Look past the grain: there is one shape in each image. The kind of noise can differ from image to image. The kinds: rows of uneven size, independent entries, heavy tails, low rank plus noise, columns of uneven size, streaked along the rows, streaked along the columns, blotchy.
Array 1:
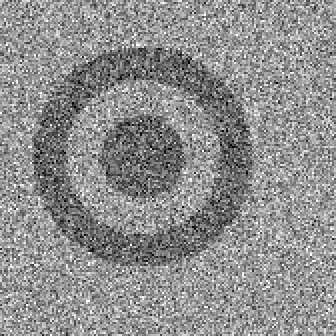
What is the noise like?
independent entries
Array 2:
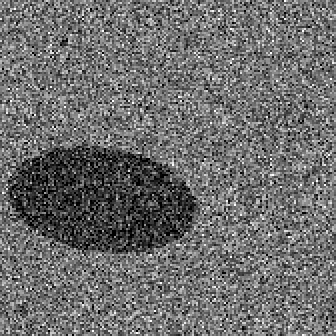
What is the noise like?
low rank plus noise
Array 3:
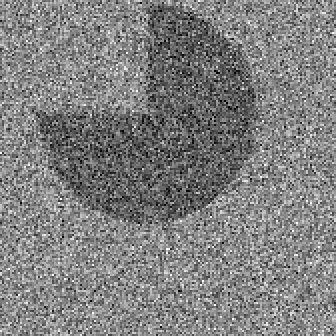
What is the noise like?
independent entries
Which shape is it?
disc with a wedge cut out
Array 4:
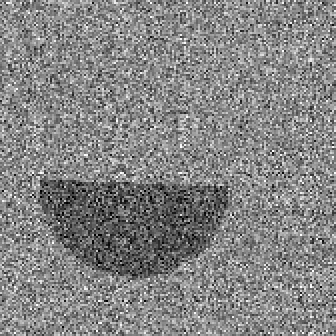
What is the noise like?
low rank plus noise
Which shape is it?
half disc
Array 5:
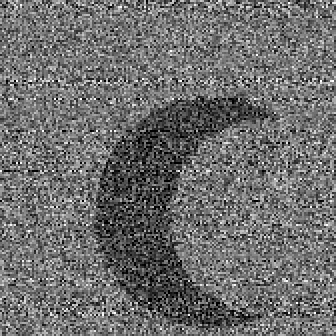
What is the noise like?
rows of uneven size
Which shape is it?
crescent
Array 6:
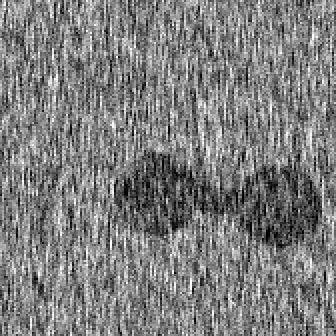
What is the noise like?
streaked along the columns
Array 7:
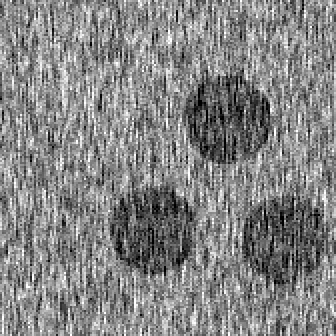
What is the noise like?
streaked along the columns
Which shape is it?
three dots
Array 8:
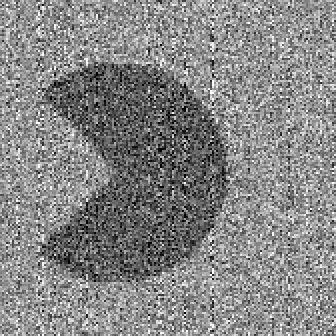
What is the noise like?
columns of uneven size
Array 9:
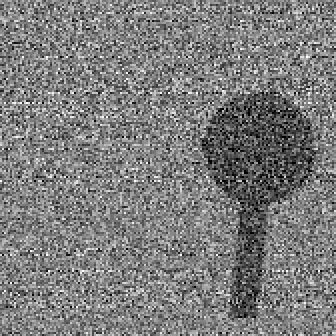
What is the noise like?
rows of uneven size
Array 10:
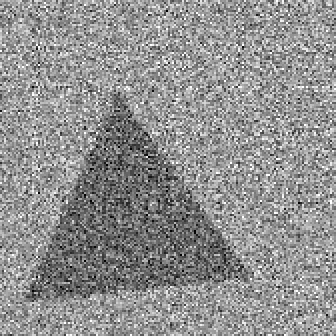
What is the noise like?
low rank plus noise
